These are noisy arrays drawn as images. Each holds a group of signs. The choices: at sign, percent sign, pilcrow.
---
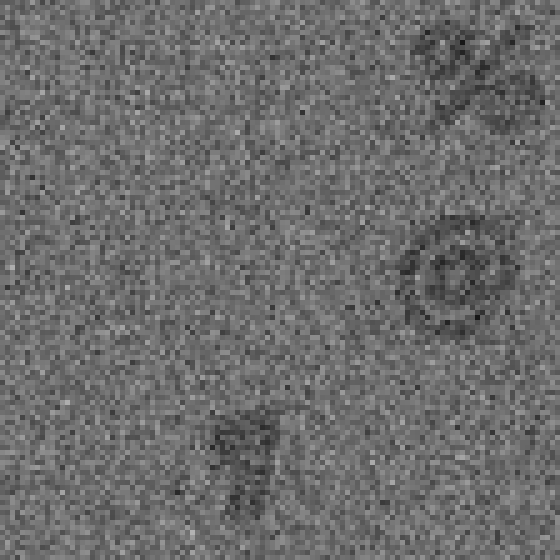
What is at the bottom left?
nothing
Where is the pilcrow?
bottom middle
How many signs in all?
3
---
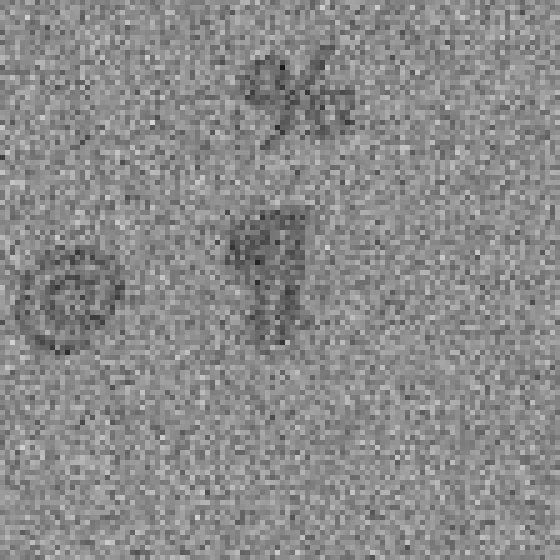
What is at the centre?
pilcrow
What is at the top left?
nothing
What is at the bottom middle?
nothing
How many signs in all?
3
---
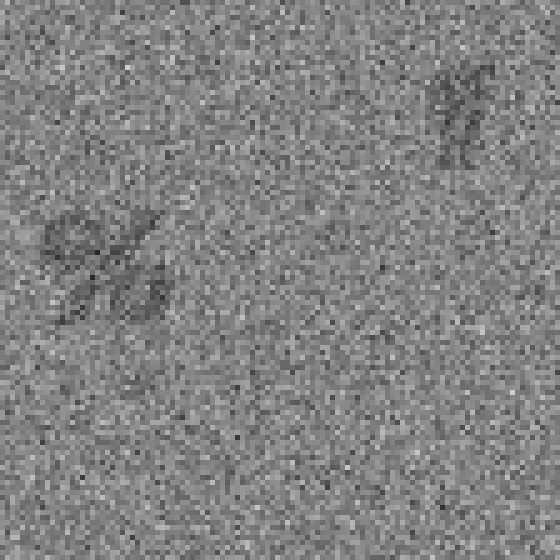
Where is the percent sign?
middle left
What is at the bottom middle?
nothing
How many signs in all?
2
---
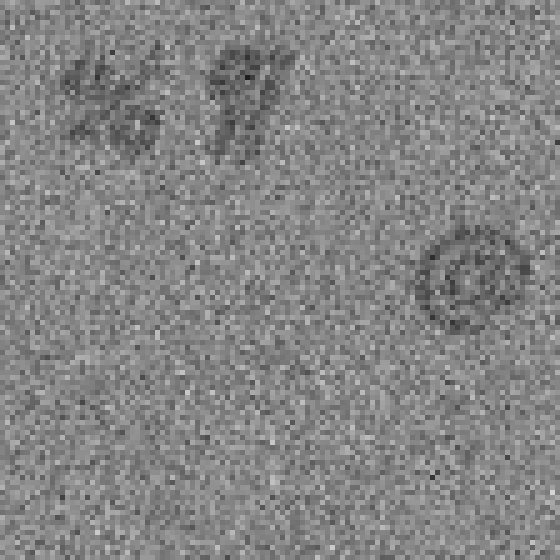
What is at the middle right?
at sign
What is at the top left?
percent sign
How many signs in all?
3
